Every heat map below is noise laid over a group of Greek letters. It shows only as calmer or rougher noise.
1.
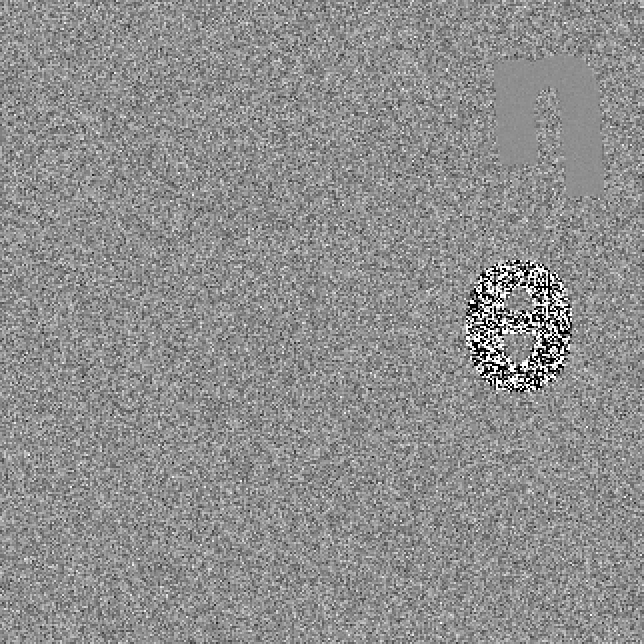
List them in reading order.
top right: calm eta; middle right: rough theta
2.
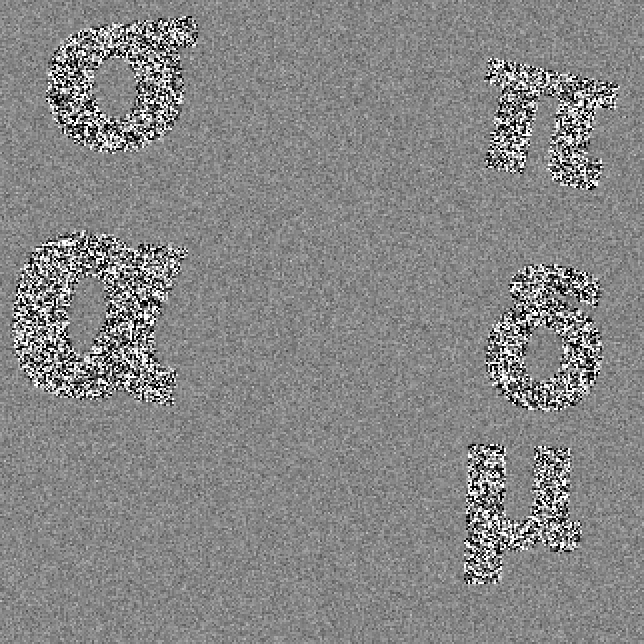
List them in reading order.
top left: rough sigma; top right: rough pi; middle left: rough alpha; middle right: rough delta; bottom right: rough mu
